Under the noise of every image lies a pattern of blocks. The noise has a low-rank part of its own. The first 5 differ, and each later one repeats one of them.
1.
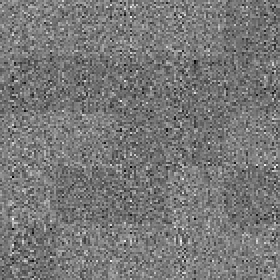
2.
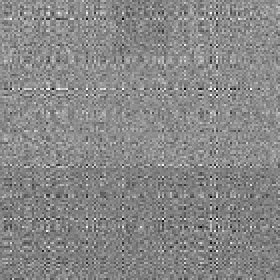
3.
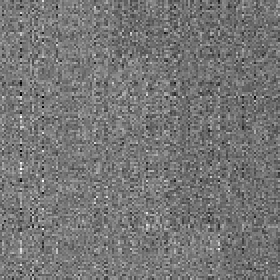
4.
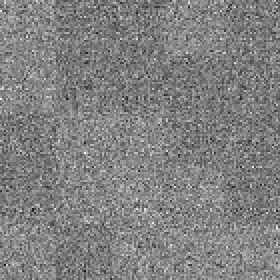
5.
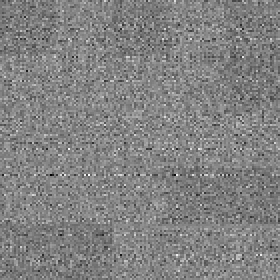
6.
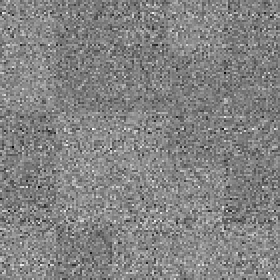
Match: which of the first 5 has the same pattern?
4
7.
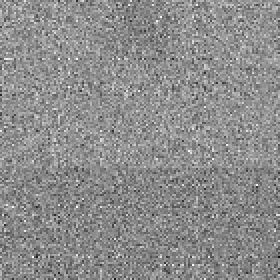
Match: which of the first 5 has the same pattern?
2
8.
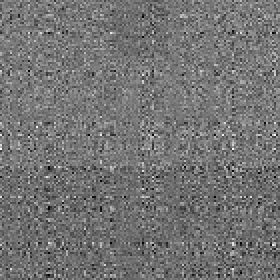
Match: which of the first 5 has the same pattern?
2
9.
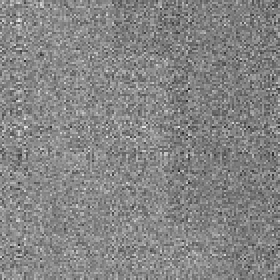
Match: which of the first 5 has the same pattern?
3
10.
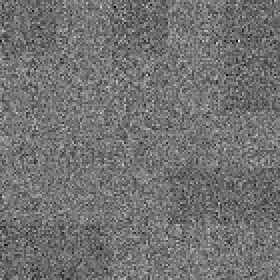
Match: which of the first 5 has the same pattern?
5
